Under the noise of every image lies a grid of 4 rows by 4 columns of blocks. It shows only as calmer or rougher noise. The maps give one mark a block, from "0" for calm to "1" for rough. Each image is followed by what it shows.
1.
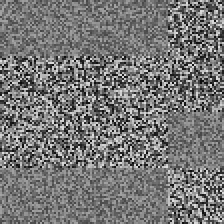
0001
1111
1110
0001
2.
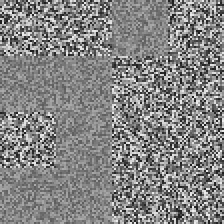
1101
0011
1011
0011
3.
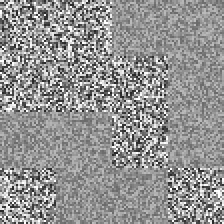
1100
1110
0010
1001
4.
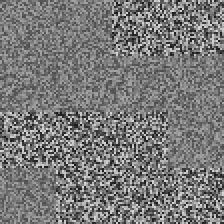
0011
0000
1110
0111
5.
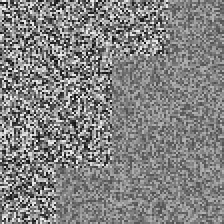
1110
1100
1100
1000
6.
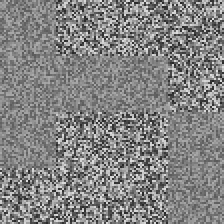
0111
0001
0110
1110
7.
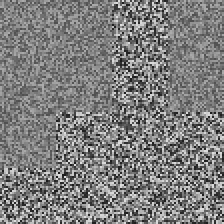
0010
0010
0111
1111
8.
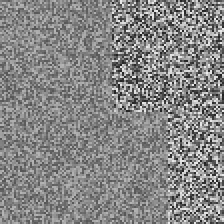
0011
0011
0001
0001
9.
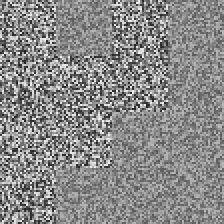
1010
1110
1100
1000
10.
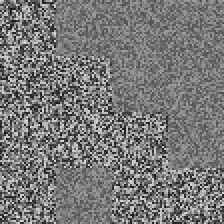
1000
1100
1110
1011
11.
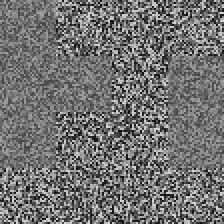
0111
0010
0110
1111
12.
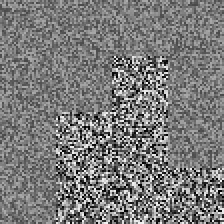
0000
0010
0110
0111
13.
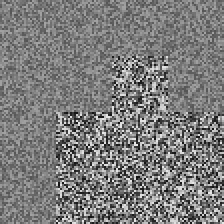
0000
0010
0111
0111
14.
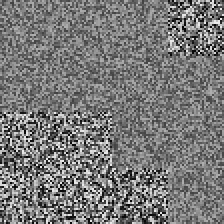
0001
0000
1100
1110
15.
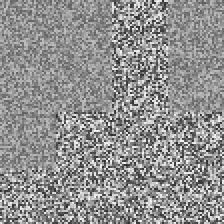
0010
0010
0111
1111
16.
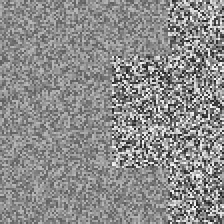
0001
0011
0011
0001
